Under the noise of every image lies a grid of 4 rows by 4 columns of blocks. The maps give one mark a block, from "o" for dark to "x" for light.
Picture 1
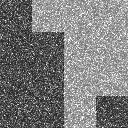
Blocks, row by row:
o x x x
o o x x
o o x x
o o x o
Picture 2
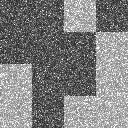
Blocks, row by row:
o o x o
o o o x
x o o x
x o x x
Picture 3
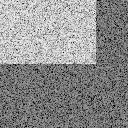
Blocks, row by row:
x x x o
x x x o
o o o o
o o o o
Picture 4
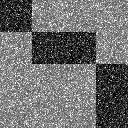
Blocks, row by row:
o x x x
x o o x
x x x o
x x x o
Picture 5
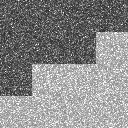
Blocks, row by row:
o o o o
o o o x
o x x x
x x x x
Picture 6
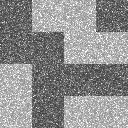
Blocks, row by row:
o x x o
o o x x
x o o o
x o x x
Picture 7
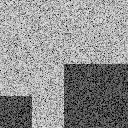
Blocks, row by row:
x x x x
x x x x
x x o o
o x o o
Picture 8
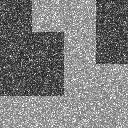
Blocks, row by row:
o x x o
o o x o
o o x x
x x x x
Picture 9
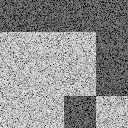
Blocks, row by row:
o o o o
x x x o
x x x o
x x o x
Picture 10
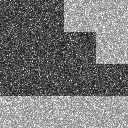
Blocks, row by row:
o o x x
o o o x
o o o o
x x x x
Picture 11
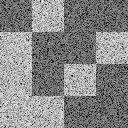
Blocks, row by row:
o x o o
x o o x
x o x o
x x o o
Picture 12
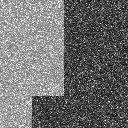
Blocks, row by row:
x x o o
x x o o
x x o o
x o o o
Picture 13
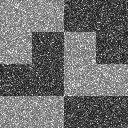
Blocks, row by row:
x x o o
x o x o
o o x x
x x o o
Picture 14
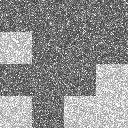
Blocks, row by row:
o o o o
x o o o
o o o x
x o x x
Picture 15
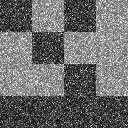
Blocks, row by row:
o x o x
x o x x
x x o x
o o o o
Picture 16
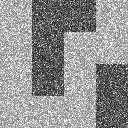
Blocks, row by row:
x o o x
x o x x
x o x o
x x x o
